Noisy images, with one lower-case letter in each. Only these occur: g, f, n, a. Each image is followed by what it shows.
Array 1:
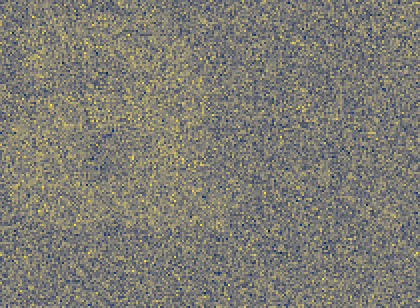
a
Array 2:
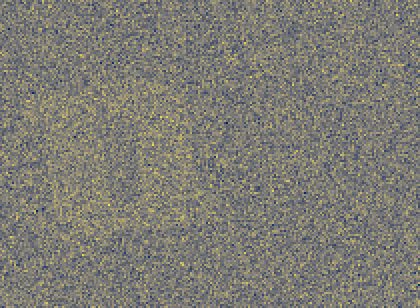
n
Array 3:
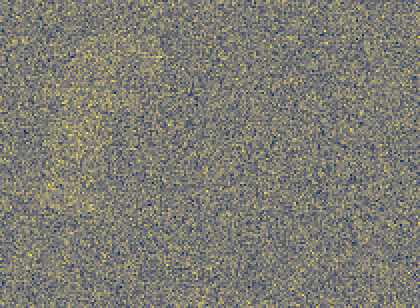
f
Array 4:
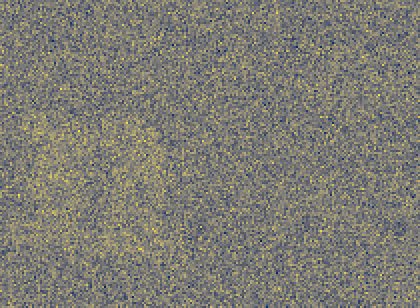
n
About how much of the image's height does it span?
half
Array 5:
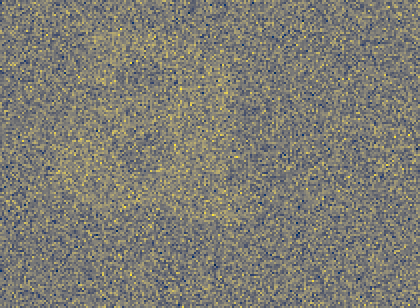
a
